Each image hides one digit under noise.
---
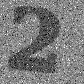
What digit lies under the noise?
2
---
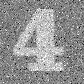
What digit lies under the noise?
4
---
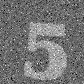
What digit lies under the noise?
5
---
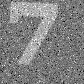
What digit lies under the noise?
7
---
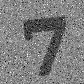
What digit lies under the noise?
7
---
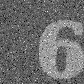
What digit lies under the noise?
6
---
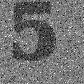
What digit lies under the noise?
5
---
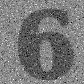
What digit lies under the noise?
6
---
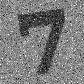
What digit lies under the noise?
7
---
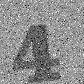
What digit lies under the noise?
4
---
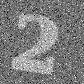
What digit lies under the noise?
2
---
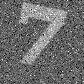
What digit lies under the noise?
7
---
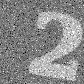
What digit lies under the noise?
2
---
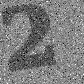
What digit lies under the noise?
2
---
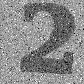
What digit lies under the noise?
2
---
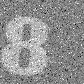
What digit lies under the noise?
8
